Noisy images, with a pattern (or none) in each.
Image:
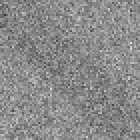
a diagonal band
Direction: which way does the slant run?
top left to bottom right
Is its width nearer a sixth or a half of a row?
a half
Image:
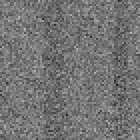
bands of columns
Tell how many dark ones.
2
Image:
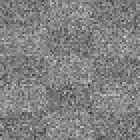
a checkerboard
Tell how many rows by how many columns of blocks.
5 by 3
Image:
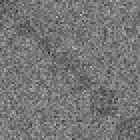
blocks along the diagonal
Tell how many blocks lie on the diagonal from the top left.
7
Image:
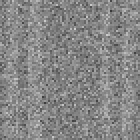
bands of columns
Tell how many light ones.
4
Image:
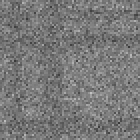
bands of rows crossing bands of columns
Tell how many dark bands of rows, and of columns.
3 and 2
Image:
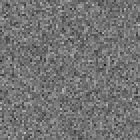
only noise
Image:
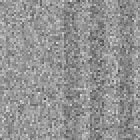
bands of columns
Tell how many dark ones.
3
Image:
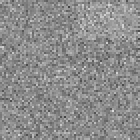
one block
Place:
top right
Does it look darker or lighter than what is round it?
lighter
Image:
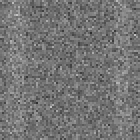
bands of columns
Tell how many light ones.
2
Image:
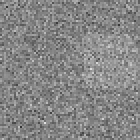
one block
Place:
middle right
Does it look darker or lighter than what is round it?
lighter
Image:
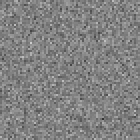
only noise
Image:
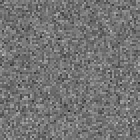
only noise
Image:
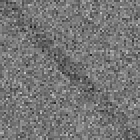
a diagonal band
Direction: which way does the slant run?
top left to bottom right
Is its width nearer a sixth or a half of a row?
a sixth
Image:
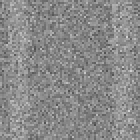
bands of columns
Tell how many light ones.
2
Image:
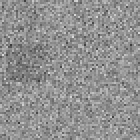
one block
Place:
middle left
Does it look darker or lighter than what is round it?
darker
